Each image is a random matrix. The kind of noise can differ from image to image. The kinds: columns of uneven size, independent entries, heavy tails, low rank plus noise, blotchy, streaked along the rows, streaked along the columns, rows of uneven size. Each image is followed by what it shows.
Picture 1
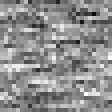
streaked along the rows
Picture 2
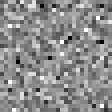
heavy tails
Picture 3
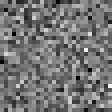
independent entries
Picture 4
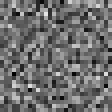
low rank plus noise
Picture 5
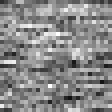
streaked along the rows
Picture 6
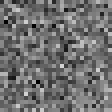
independent entries
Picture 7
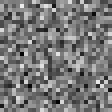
independent entries
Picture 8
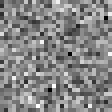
independent entries
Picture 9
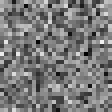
low rank plus noise
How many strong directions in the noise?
five to eight
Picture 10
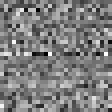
rows of uneven size
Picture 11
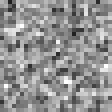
blotchy
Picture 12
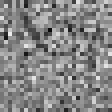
low rank plus noise
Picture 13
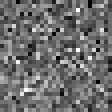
heavy tails
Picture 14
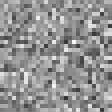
low rank plus noise
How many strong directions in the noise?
five to eight
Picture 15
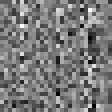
columns of uneven size
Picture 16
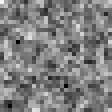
blotchy
